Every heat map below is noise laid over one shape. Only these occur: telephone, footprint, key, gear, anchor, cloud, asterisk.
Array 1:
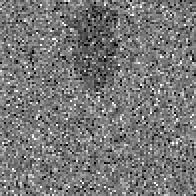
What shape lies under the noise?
footprint
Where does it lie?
top middle
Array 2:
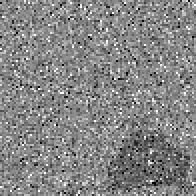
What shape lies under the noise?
cloud
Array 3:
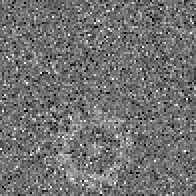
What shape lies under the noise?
gear
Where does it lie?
bottom middle
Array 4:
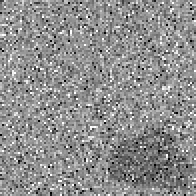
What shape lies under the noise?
cloud
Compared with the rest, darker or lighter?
darker
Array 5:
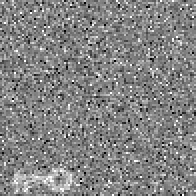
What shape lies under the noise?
key
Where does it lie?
bottom left
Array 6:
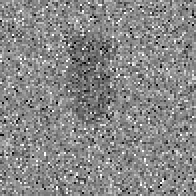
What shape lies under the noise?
footprint
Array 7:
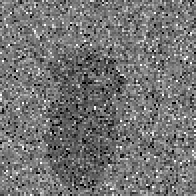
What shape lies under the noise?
footprint
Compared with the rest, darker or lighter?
darker
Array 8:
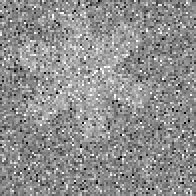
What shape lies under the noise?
asterisk
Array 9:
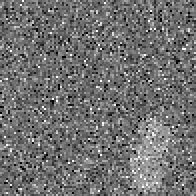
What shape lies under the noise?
footprint
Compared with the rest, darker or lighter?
lighter
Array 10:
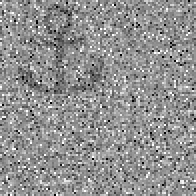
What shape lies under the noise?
anchor
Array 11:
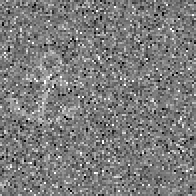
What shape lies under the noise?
anchor
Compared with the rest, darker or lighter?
lighter
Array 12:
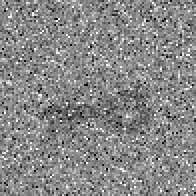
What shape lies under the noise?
key
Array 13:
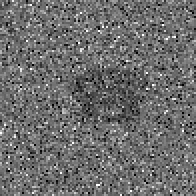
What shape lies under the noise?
telephone
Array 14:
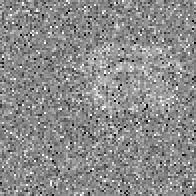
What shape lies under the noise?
telephone
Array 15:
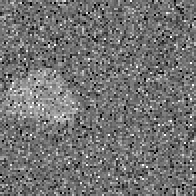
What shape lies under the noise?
cloud
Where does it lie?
middle left
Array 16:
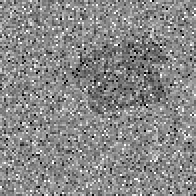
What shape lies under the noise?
telephone
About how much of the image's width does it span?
half
